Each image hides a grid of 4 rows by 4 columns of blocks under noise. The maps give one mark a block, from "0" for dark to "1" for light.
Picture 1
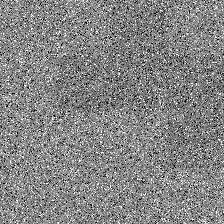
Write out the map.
1 1 0 1
1 0 0 0
1 1 1 0
1 1 1 1
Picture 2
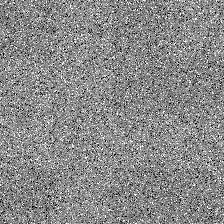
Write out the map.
0 1 0 1
1 1 0 0
1 1 1 1
0 1 0 0
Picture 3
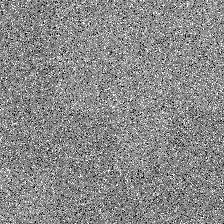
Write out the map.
0 1 1 1
0 1 1 1
0 0 1 0
1 0 0 0
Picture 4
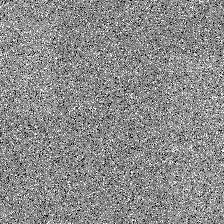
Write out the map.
1 0 0 0
1 0 0 1
0 0 0 1
0 0 0 1
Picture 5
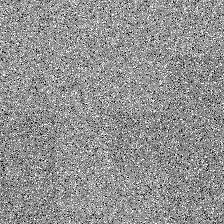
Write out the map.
1 1 1 1
1 1 1 0
0 1 0 0
0 1 1 0
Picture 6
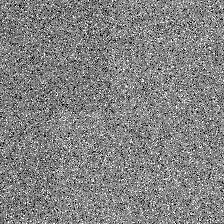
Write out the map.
0 0 1 1
0 0 1 1
0 1 1 1
0 1 1 1
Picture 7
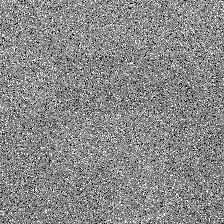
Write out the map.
1 1 1 1
1 0 0 0
0 1 1 0
0 0 1 0
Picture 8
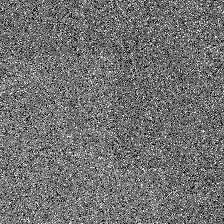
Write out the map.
0 0 0 0
1 1 0 0
1 1 0 0
1 1 1 0
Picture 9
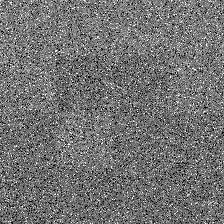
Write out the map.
1 1 1 1
1 0 0 1
0 1 0 0
0 0 0 0
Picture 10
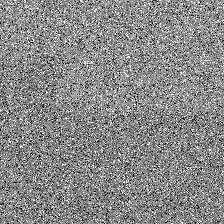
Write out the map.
1 1 1 1
0 1 1 1
0 0 0 0
0 0 0 0
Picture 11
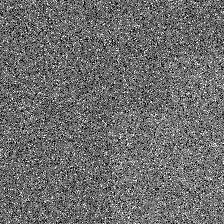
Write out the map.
0 0 0 0
0 0 0 1
0 0 1 1
0 0 1 1
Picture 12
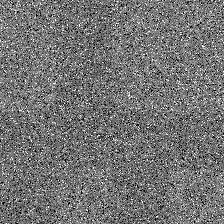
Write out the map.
1 0 1 1
1 0 1 1
0 0 0 0
0 1 0 1
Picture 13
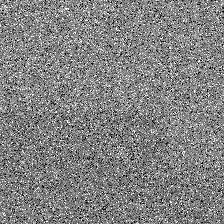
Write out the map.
1 1 1 1
1 1 1 1
0 0 0 1
0 0 0 0
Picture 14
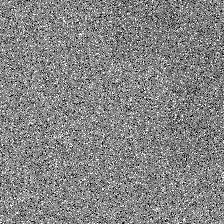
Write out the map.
1 1 0 0
1 1 1 0
1 1 1 0
1 1 1 1
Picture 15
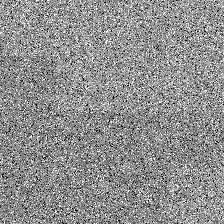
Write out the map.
1 1 1 1
0 1 1 1
0 0 0 0
0 0 0 1
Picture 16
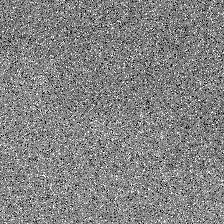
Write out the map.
0 0 0 0
1 0 0 0
1 1 1 0
1 1 1 1
